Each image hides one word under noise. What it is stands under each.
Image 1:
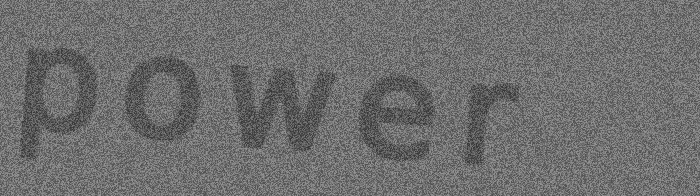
power
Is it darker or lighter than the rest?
darker
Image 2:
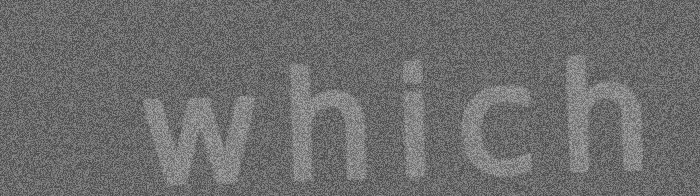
which
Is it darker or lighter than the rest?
lighter
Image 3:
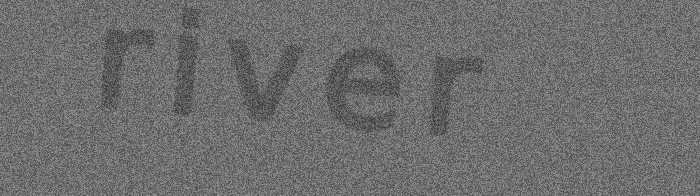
river
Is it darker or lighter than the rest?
darker
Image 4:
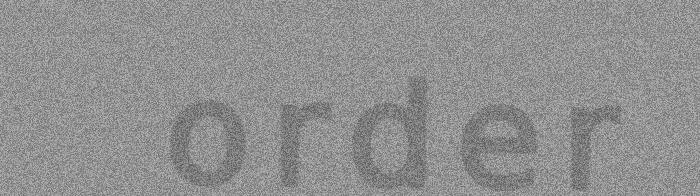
order
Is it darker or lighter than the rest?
darker
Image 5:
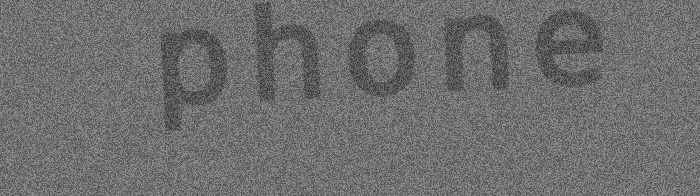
phone
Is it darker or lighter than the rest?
darker
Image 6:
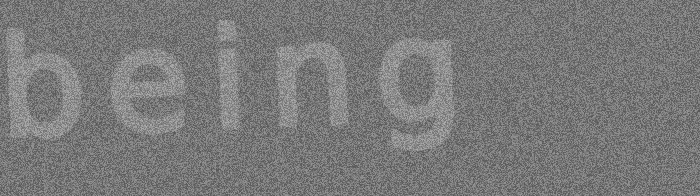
being
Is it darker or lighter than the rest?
lighter
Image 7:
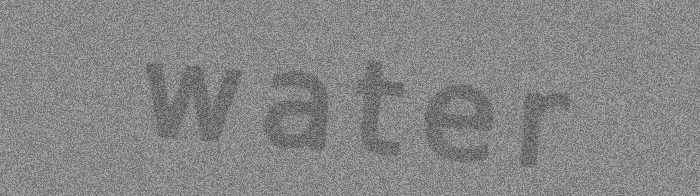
water
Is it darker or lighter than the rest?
darker
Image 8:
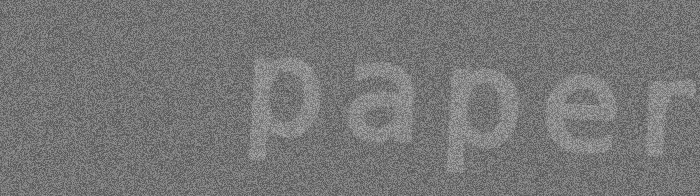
paper
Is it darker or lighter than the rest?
lighter
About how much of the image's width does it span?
two thirds
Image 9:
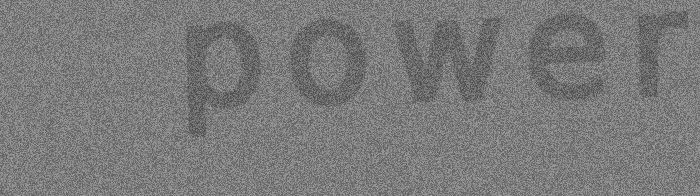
power
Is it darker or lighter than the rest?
darker
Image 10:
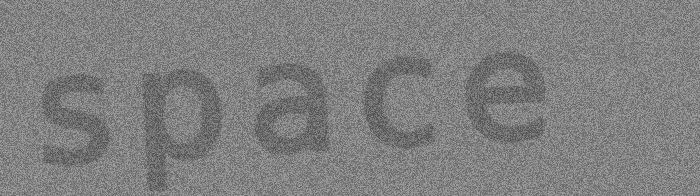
space
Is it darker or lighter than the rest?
darker
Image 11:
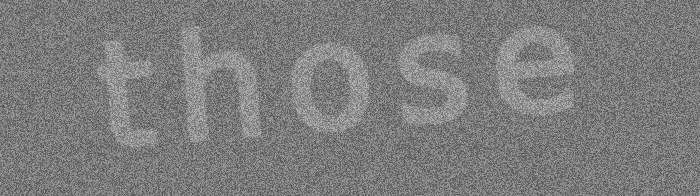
those
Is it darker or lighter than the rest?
lighter
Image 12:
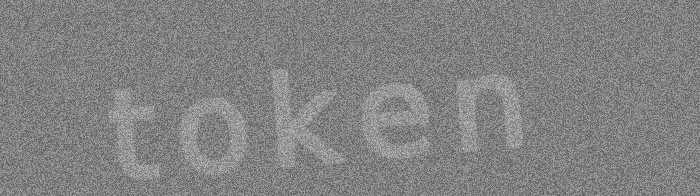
token
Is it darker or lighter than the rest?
lighter
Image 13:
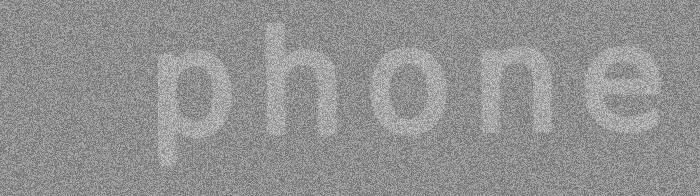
phone
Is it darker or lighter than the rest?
lighter
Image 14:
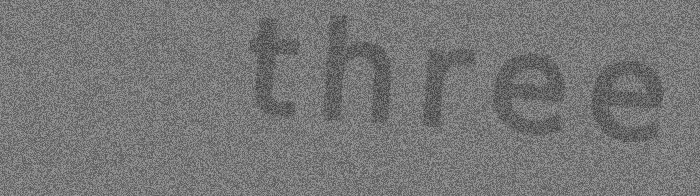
three
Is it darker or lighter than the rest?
darker
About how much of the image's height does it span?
two thirds
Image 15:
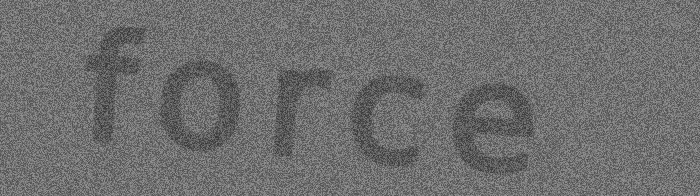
force
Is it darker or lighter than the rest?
darker
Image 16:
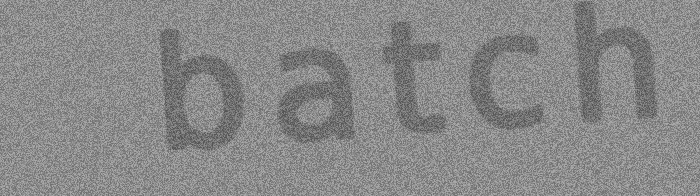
batch
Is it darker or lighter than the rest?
darker
